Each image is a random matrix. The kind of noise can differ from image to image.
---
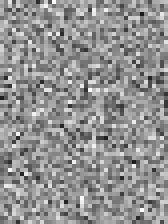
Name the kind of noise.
independent entries
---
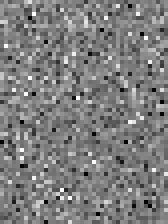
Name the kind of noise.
heavy tails
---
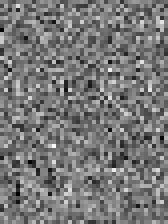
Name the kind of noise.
low rank plus noise
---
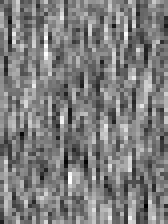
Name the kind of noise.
streaked along the columns
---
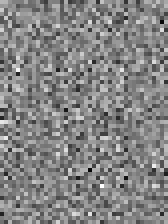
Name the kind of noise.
low rank plus noise
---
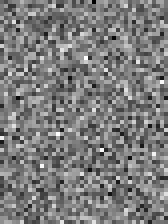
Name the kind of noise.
independent entries
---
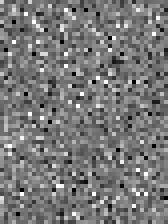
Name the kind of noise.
heavy tails
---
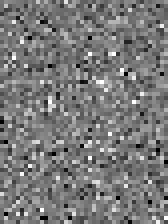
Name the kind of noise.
heavy tails
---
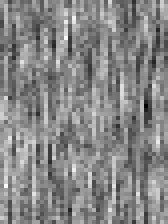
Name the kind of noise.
streaked along the columns
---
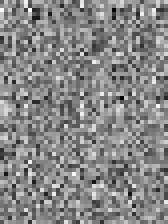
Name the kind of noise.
low rank plus noise
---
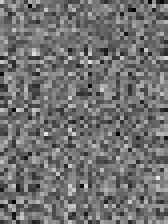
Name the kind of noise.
low rank plus noise
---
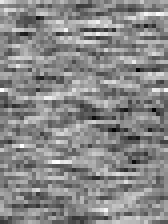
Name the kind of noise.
streaked along the rows
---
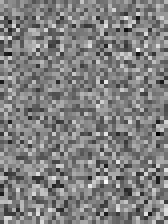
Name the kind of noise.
low rank plus noise
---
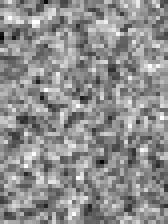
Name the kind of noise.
blotchy
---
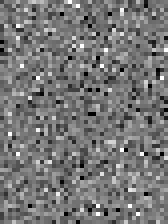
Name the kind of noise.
heavy tails
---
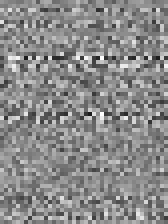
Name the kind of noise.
rows of uneven size
